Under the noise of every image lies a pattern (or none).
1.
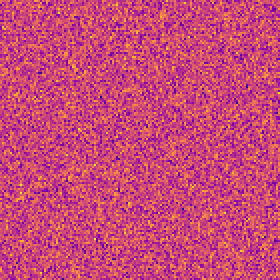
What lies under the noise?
only noise
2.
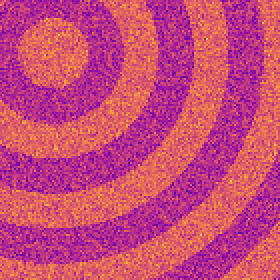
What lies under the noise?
rings round one point
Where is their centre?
top left
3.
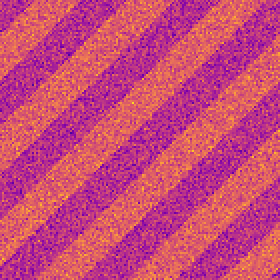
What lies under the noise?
diagonal stripes
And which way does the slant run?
bottom left to top right
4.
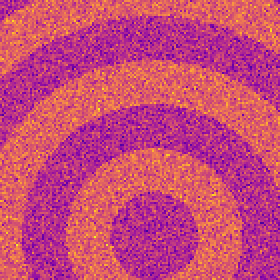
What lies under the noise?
rings round one point
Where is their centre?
bottom middle
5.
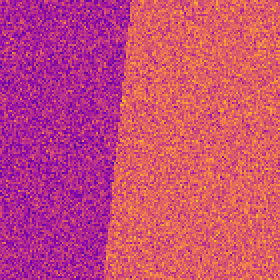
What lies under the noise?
a sharp edge
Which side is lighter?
right
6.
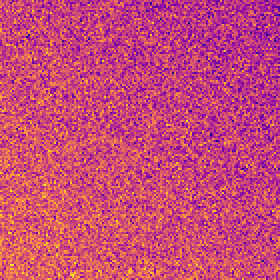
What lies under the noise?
a smooth slope
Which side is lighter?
bottom left
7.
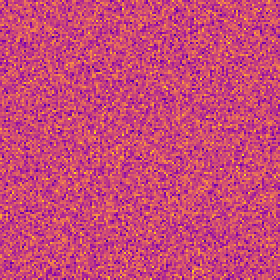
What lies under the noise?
only noise
